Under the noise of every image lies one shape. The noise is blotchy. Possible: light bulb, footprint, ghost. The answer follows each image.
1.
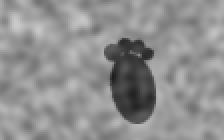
footprint
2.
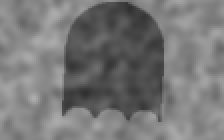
ghost
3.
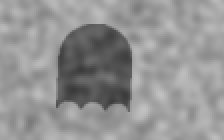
ghost
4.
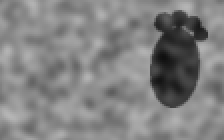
footprint
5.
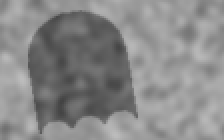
ghost
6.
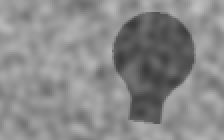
light bulb
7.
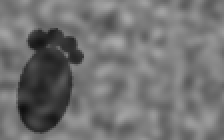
footprint
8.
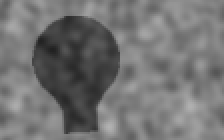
light bulb
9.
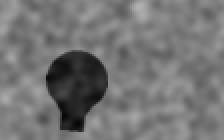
light bulb
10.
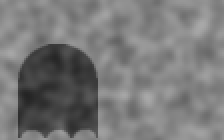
ghost
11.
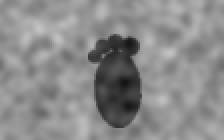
footprint
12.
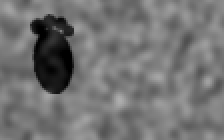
footprint
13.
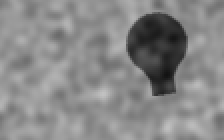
light bulb
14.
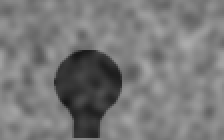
light bulb
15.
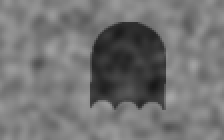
ghost
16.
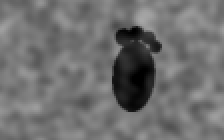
footprint
